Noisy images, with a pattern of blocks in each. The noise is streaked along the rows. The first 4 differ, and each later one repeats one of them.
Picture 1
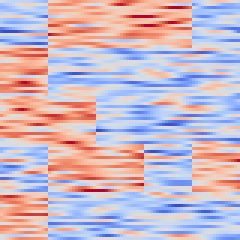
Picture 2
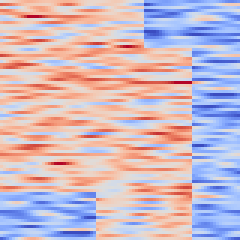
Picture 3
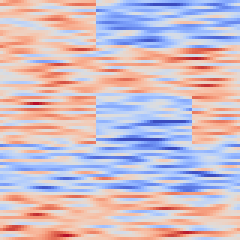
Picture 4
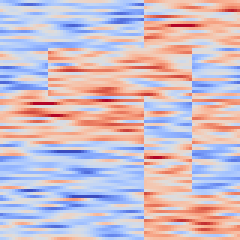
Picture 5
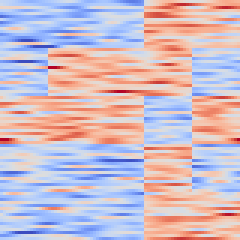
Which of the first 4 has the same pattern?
4
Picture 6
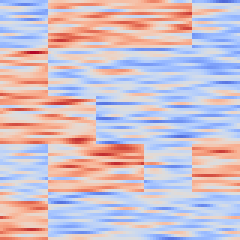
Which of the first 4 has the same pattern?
1
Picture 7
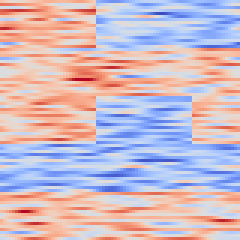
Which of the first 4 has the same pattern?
3
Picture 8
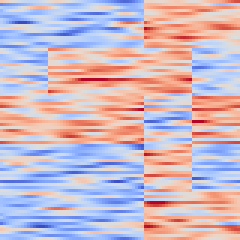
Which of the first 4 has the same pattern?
4
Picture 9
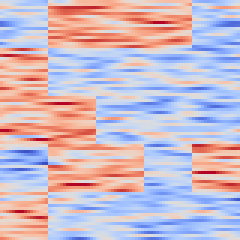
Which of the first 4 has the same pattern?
1
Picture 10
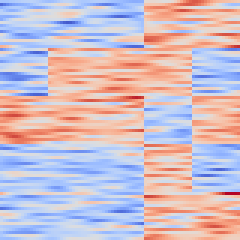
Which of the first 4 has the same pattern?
4
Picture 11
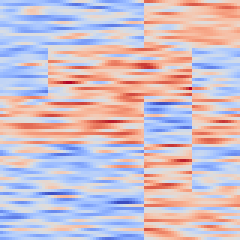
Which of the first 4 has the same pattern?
4
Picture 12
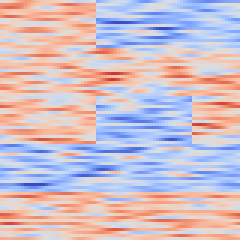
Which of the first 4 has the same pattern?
3
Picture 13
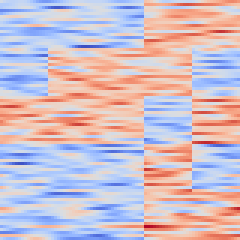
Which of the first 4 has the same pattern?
4
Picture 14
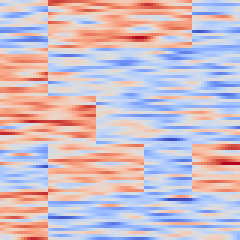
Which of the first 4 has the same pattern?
1
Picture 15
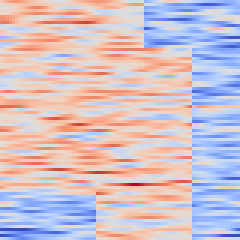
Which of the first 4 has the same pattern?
2
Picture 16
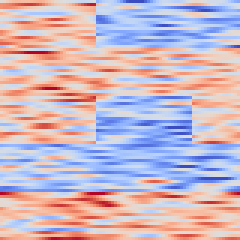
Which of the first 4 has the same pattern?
3
